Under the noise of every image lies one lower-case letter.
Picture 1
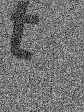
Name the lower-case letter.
t
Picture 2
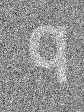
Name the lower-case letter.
q
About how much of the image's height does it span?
half
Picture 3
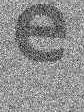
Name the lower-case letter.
e
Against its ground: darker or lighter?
darker
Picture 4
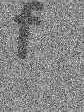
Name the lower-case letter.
f
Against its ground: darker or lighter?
darker
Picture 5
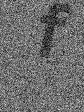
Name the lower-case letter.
f
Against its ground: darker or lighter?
darker
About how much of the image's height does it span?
half
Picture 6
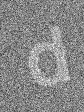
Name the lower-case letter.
d
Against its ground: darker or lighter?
lighter
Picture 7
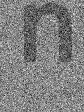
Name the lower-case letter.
n
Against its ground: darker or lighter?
darker
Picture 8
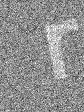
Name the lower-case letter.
r
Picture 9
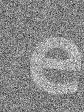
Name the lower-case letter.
e
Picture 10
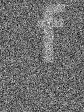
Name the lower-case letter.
f
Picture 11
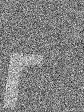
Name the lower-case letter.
r
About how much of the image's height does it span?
half
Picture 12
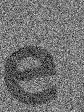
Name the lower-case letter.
e
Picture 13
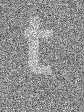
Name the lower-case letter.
t
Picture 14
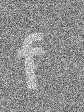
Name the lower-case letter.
f
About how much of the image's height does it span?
half
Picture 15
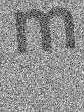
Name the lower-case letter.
m
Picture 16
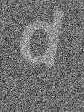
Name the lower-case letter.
d
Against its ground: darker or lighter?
lighter
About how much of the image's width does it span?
half
